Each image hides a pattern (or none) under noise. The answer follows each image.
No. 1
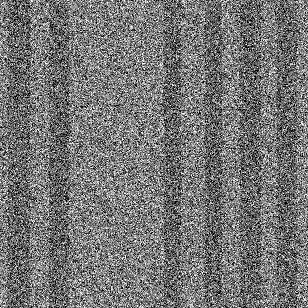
bands of columns
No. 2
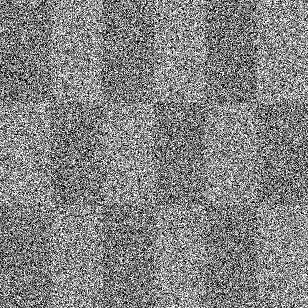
a checkerboard
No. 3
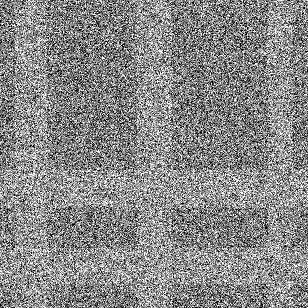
bands of rows crossing bands of columns
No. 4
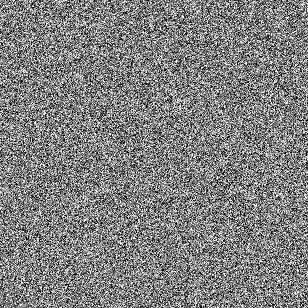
only noise
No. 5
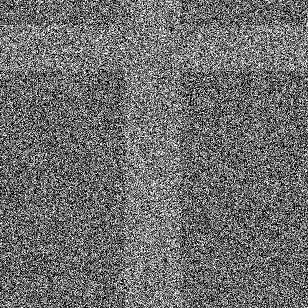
bands of rows crossing bands of columns
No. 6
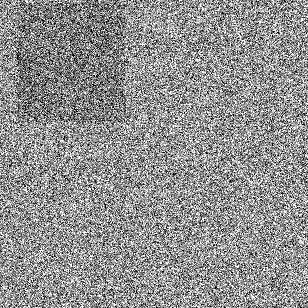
one block
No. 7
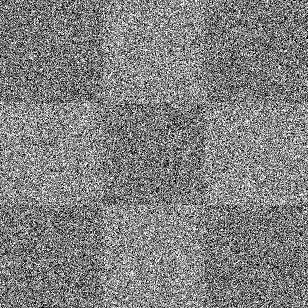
a checkerboard
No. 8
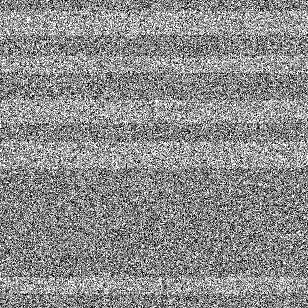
bands of rows
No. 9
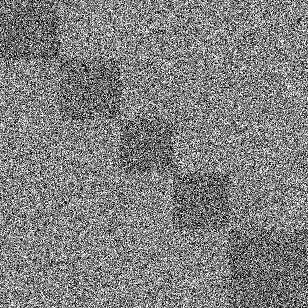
blocks along the diagonal
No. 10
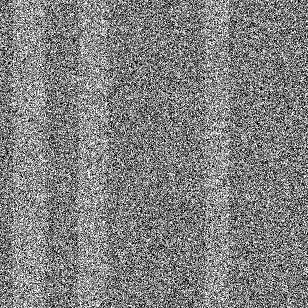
bands of columns
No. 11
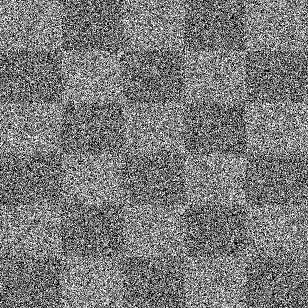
a checkerboard
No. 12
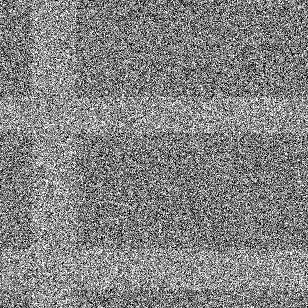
bands of rows crossing bands of columns
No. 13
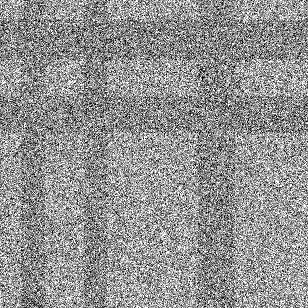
bands of rows crossing bands of columns
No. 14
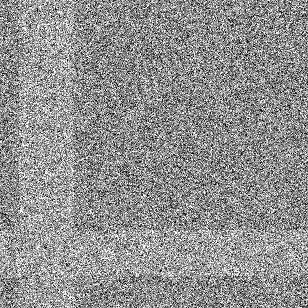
bands of rows crossing bands of columns
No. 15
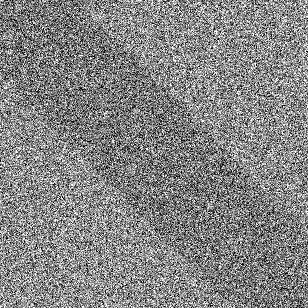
a diagonal band
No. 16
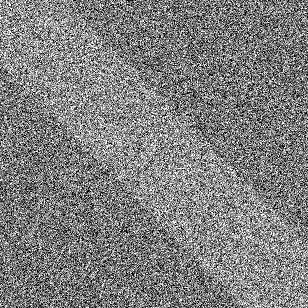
a diagonal band
